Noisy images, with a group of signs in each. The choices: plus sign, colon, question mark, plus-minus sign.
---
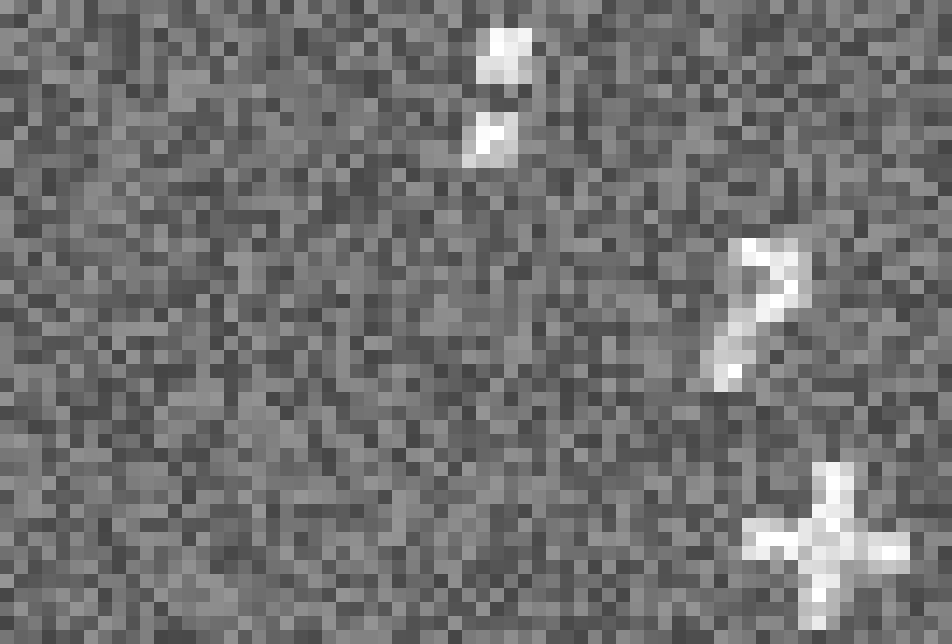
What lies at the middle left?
nothing
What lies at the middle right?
question mark
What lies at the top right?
nothing
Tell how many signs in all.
3
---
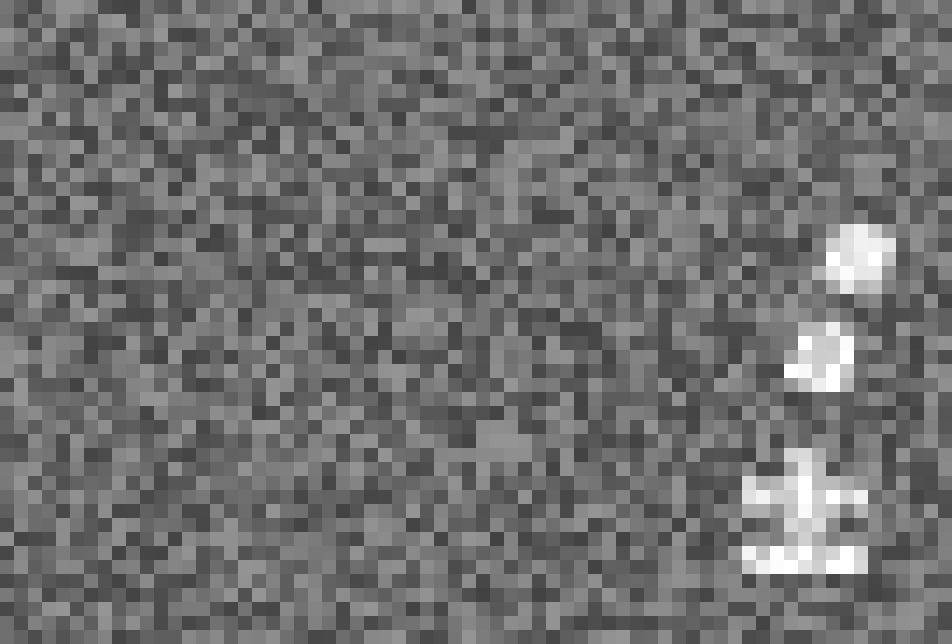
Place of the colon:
middle right
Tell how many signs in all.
2
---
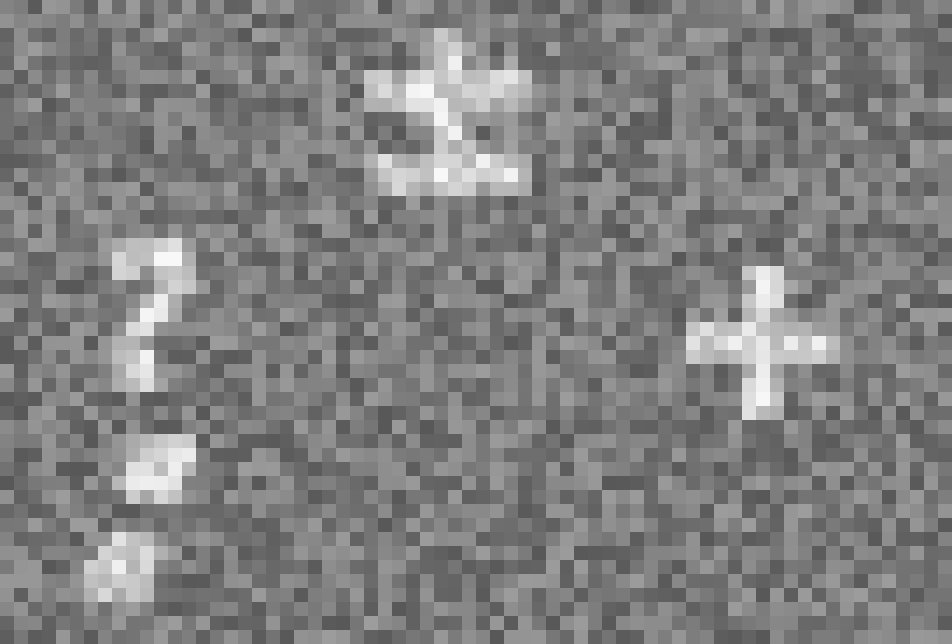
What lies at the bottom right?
nothing
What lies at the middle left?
question mark
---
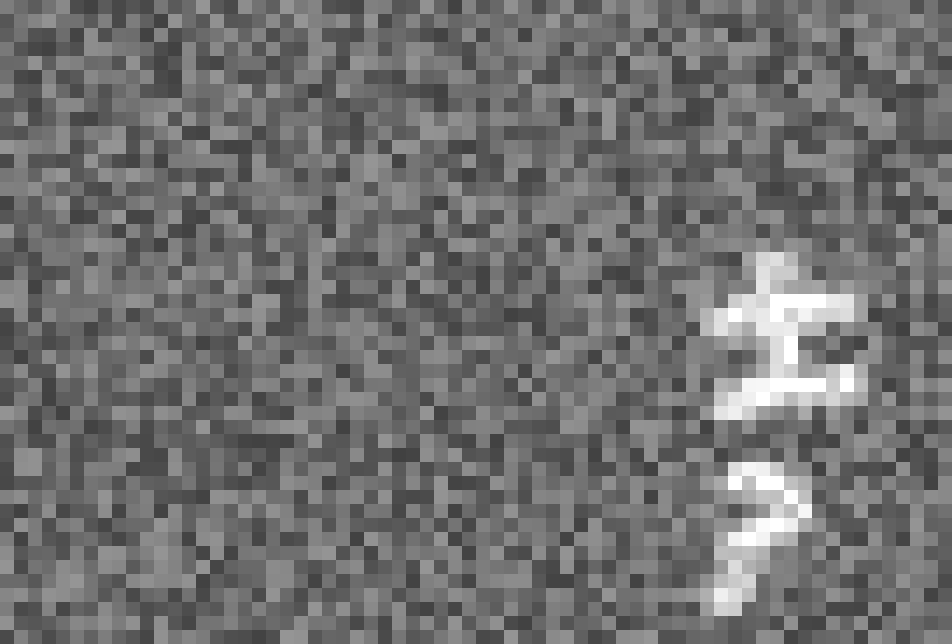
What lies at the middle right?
plus-minus sign
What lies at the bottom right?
question mark
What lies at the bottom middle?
nothing
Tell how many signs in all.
2
